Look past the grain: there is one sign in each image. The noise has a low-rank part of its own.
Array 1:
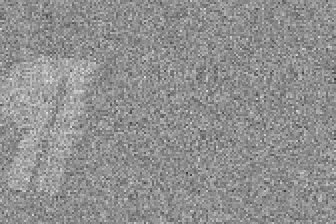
pilcrow
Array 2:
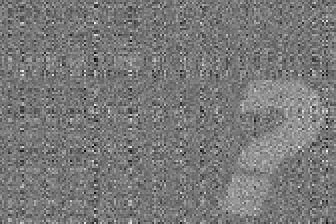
question mark
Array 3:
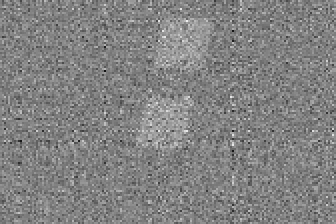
colon
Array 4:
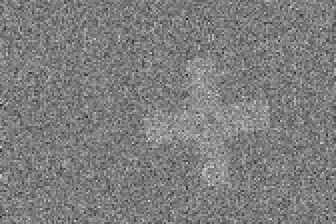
plus sign
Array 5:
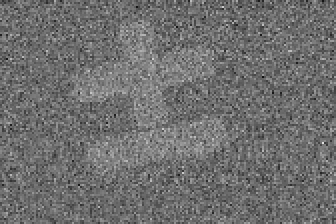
plus-minus sign
